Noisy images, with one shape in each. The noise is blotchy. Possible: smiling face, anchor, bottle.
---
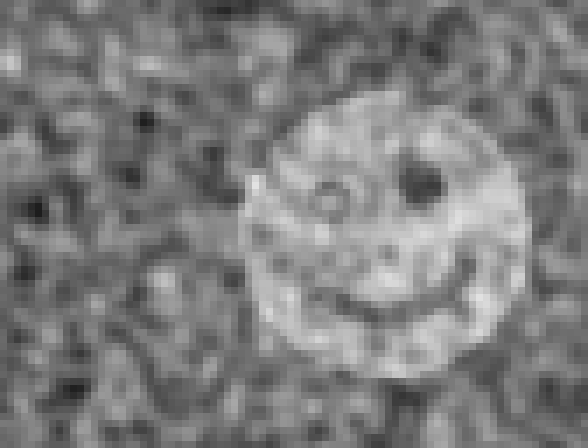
smiling face
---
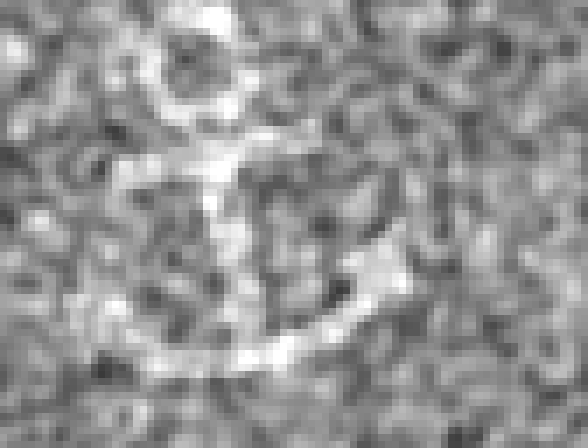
anchor
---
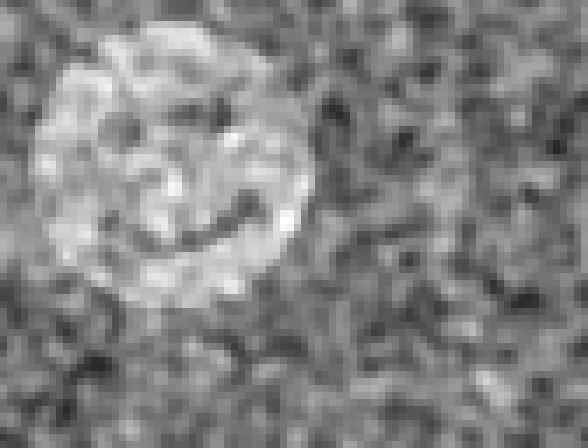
smiling face
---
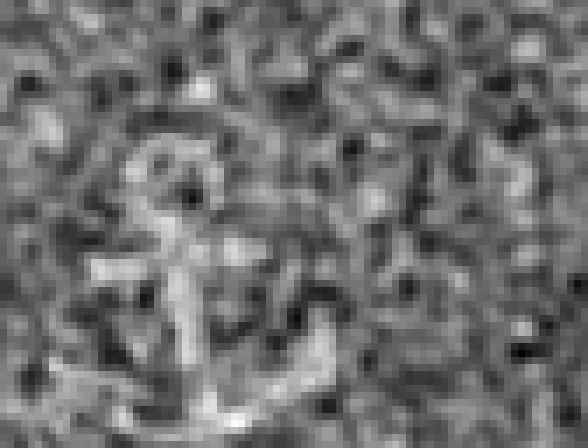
anchor
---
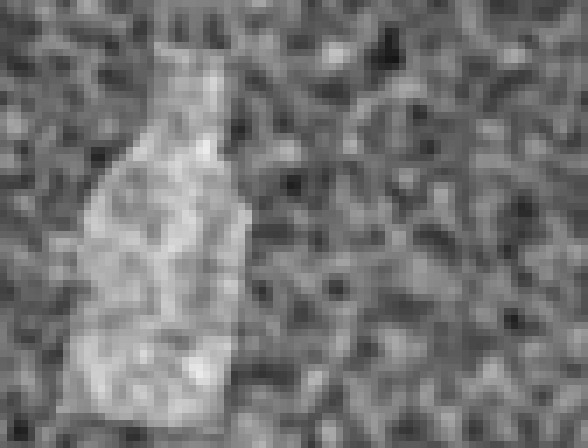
bottle
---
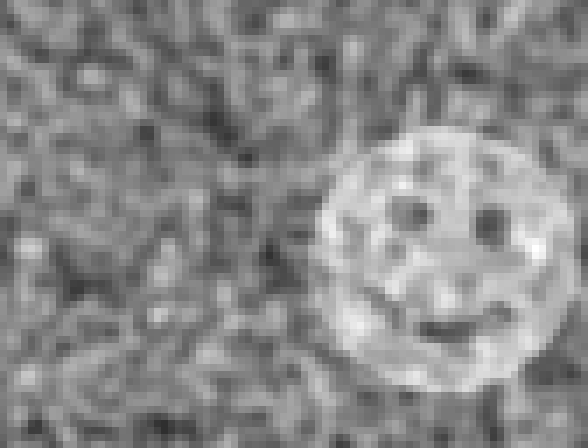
smiling face
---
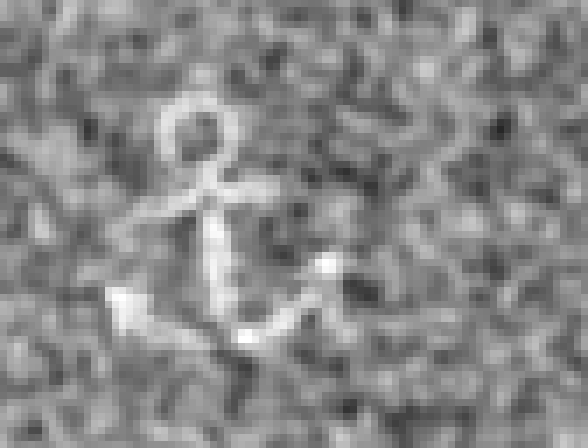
anchor
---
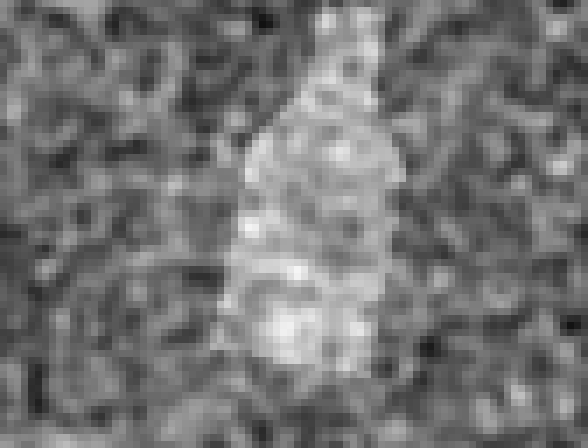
bottle
